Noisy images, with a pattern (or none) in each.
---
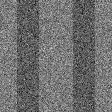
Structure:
vertical stripes
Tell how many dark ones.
2
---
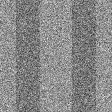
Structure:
vertical stripes
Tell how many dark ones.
2
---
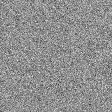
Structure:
only noise
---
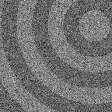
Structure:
rings round one point
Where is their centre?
top right
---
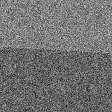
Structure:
a sharp edge
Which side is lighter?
top
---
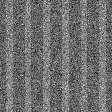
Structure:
vertical stripes
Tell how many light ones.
6
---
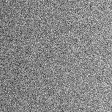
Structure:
a smooth slope
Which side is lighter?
right
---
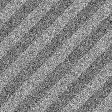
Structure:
diagonal stripes
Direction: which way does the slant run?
bottom left to top right
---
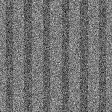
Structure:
vertical stripes
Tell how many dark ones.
6
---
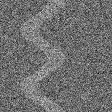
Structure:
a wavy band
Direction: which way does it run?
top to bottom
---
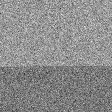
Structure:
a sharp edge
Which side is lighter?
top
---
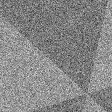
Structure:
spokes from one point
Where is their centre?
bottom right
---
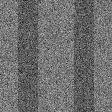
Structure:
vertical stripes
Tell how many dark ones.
2
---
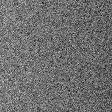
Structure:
a smooth slope
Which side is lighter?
left
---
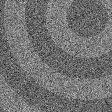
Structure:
rings round one point
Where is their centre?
top right
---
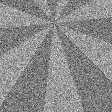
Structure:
spokes from one point
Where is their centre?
top middle
